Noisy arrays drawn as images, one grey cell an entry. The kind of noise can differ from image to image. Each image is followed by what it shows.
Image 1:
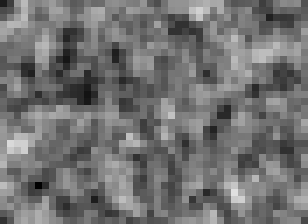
blotchy
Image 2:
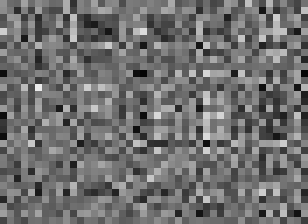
low rank plus noise
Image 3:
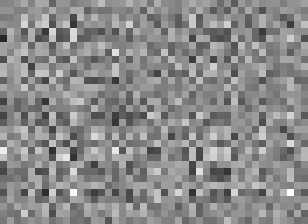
low rank plus noise
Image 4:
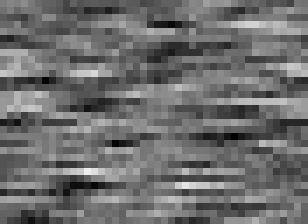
streaked along the rows
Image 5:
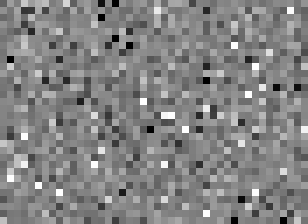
heavy tails
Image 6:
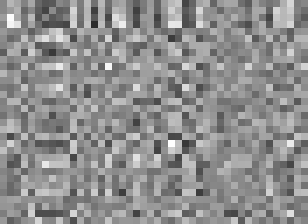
low rank plus noise
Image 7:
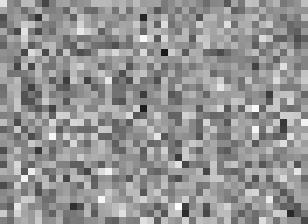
low rank plus noise
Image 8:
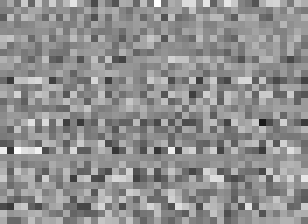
rows of uneven size
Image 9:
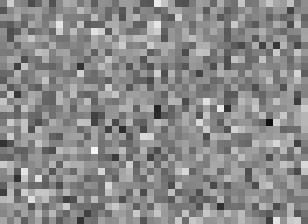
independent entries
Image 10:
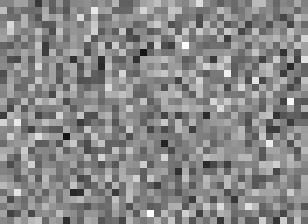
independent entries
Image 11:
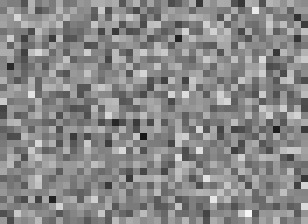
independent entries
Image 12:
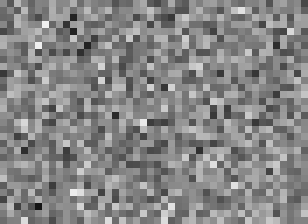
independent entries
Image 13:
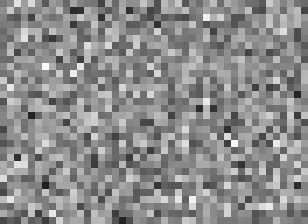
independent entries
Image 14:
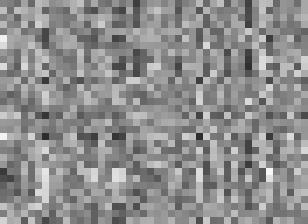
low rank plus noise
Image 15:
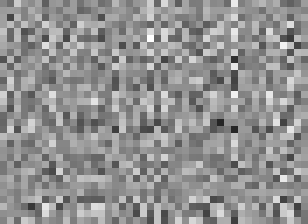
low rank plus noise
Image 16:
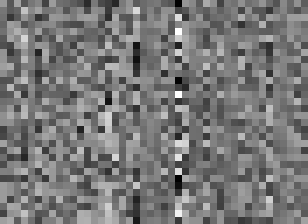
columns of uneven size
